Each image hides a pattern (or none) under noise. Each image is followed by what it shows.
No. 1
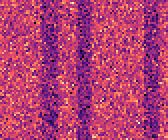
bands of columns
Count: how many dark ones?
3
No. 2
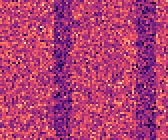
bands of columns
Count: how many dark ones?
2
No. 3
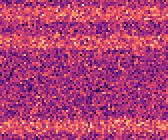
bands of rows
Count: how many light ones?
3
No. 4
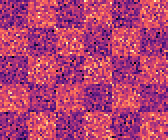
a checkerboard
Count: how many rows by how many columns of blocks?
5 by 6
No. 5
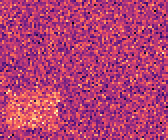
one block
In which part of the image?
bottom left
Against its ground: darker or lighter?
lighter
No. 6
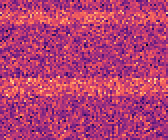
bands of rows
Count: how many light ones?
2
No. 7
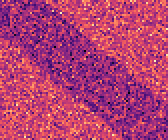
a diagonal band
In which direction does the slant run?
top left to bottom right
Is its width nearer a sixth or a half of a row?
a half
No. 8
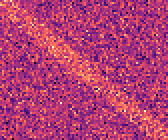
a diagonal band
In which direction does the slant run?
top left to bottom right
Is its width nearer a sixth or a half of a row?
a sixth
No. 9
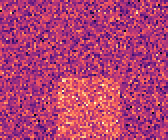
one block
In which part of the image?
bottom middle
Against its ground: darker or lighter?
lighter
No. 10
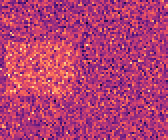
one block
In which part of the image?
middle left
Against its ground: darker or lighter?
lighter
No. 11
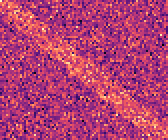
a diagonal band
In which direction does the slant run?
top left to bottom right
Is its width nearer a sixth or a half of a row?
a sixth
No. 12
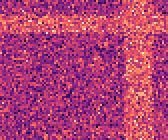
bands of rows crossing bands of columns
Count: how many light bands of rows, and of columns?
1 and 1
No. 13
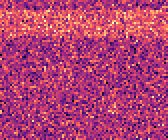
one band of rows
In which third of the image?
top
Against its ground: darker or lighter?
lighter
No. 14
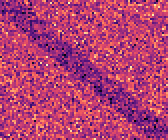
a diagonal band
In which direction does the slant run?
top left to bottom right
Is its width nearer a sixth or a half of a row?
a sixth
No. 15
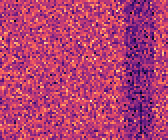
one band of columns
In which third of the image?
right
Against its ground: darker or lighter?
darker
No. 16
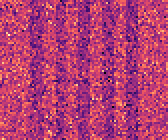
bands of columns
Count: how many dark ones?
5
